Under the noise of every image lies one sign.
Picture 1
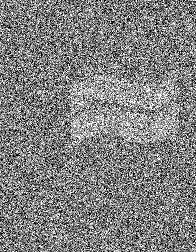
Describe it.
light approximately sign
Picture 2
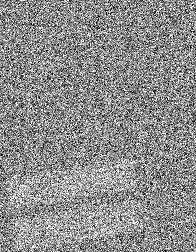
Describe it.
light equals sign
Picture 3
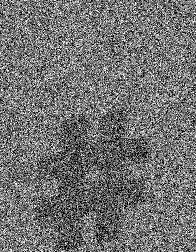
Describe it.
dark hash sign
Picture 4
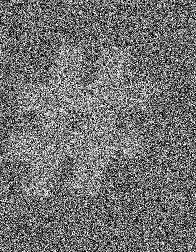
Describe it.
light hash sign
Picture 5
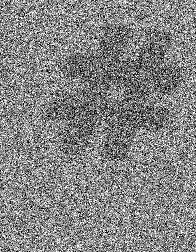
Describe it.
dark hash sign
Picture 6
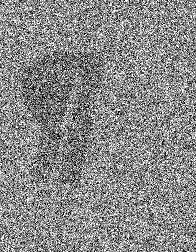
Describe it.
dark pilcrow
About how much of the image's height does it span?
half
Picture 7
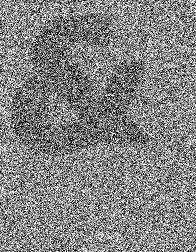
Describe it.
dark ampersand
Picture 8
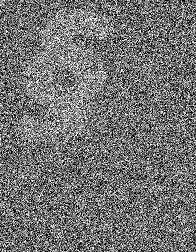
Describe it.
light section sign
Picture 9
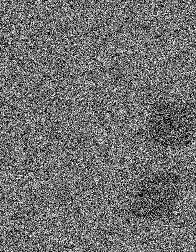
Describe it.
dark colon
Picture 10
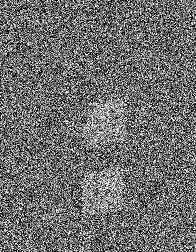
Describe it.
light colon
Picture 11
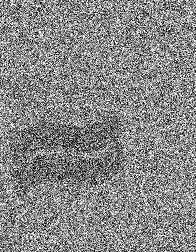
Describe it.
dark approximately sign
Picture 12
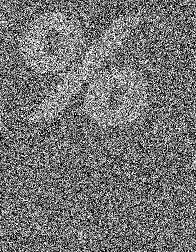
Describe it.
light percent sign
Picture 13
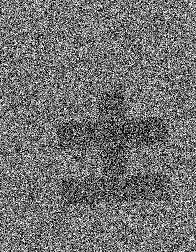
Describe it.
dark plus-minus sign
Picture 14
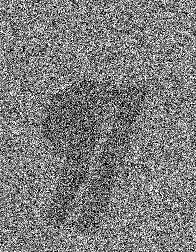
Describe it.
dark pilcrow
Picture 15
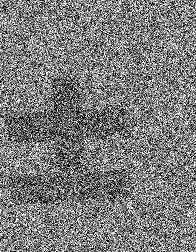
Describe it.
dark plus-minus sign
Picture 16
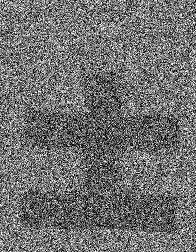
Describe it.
dark plus-minus sign
